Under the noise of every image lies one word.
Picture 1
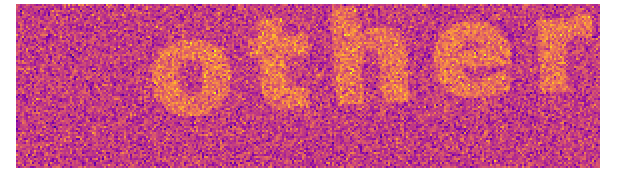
other
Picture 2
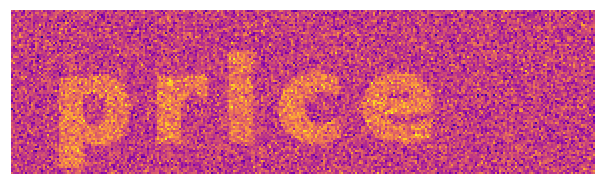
price
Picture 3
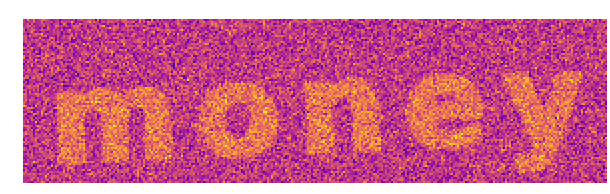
money
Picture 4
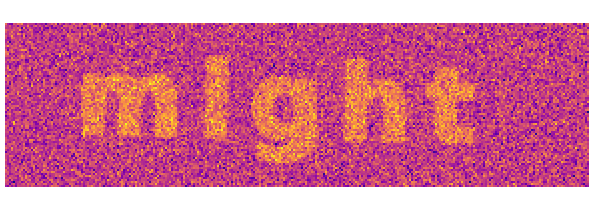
might
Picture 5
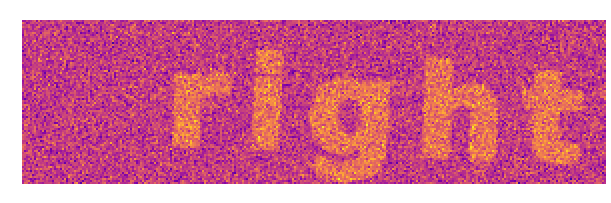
right
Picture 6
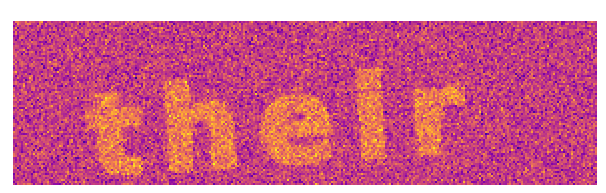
their
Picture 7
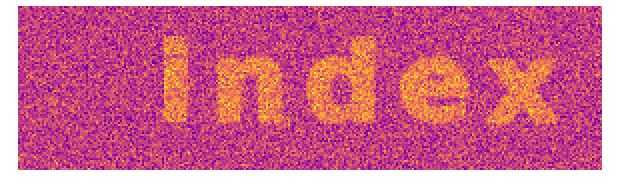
index
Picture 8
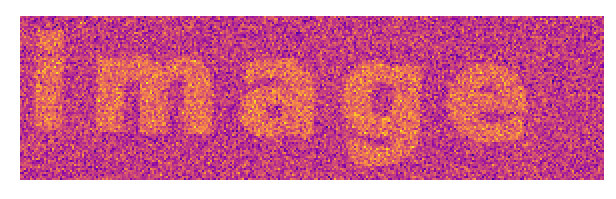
image
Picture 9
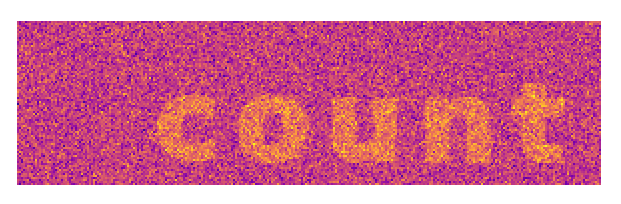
count
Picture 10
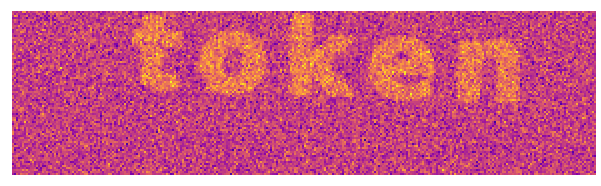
token
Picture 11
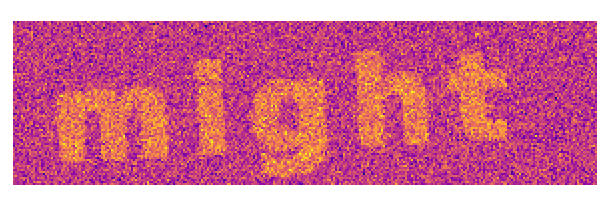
might
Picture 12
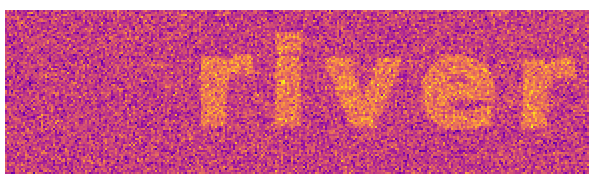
river
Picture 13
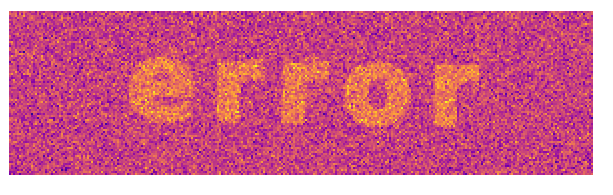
error
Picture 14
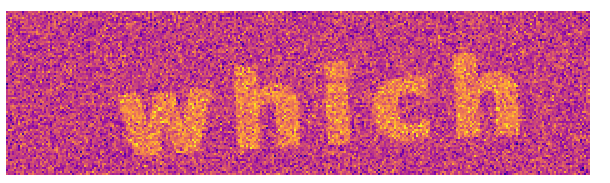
which
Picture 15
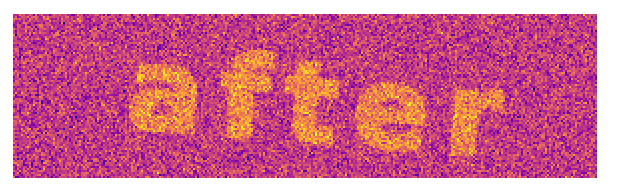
after
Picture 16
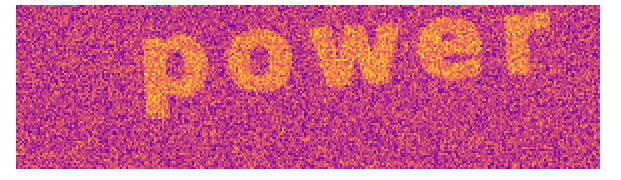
power
